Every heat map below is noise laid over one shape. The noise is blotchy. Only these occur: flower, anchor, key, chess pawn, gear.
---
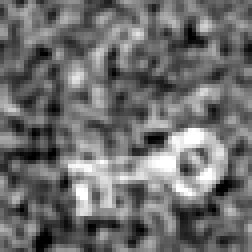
key
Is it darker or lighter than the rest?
lighter
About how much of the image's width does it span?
two thirds
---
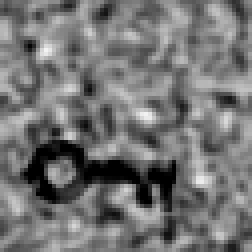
key
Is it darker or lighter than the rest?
darker
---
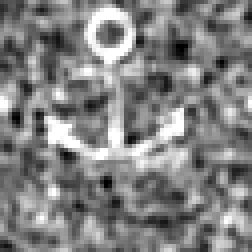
anchor
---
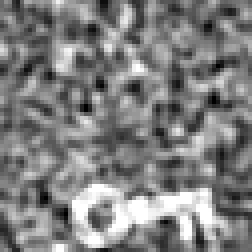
key
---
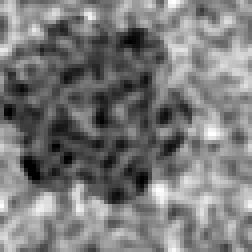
flower
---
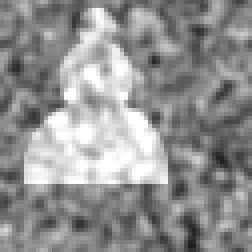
chess pawn
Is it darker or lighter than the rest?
lighter
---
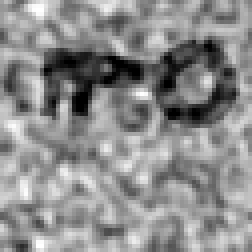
key
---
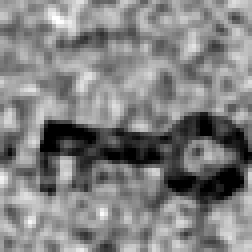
key
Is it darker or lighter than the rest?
darker
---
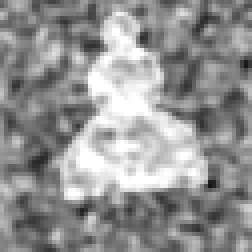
chess pawn
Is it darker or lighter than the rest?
lighter
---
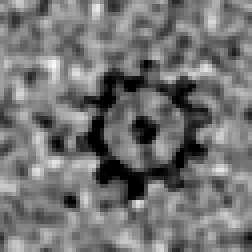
gear
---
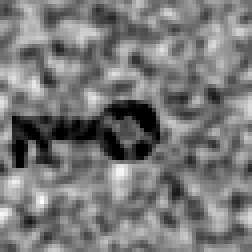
key
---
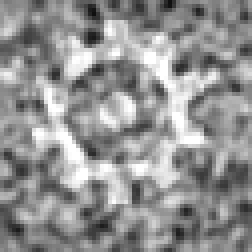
gear
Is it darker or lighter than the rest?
lighter
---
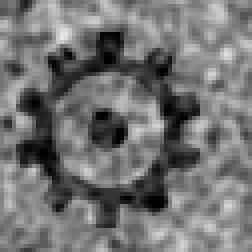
gear
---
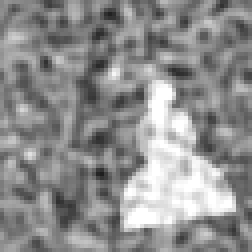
chess pawn
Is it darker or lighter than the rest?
lighter
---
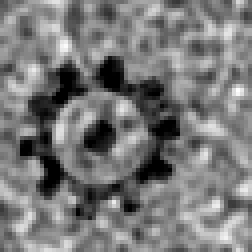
gear
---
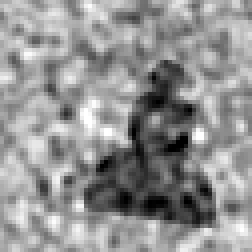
chess pawn
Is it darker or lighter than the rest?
darker
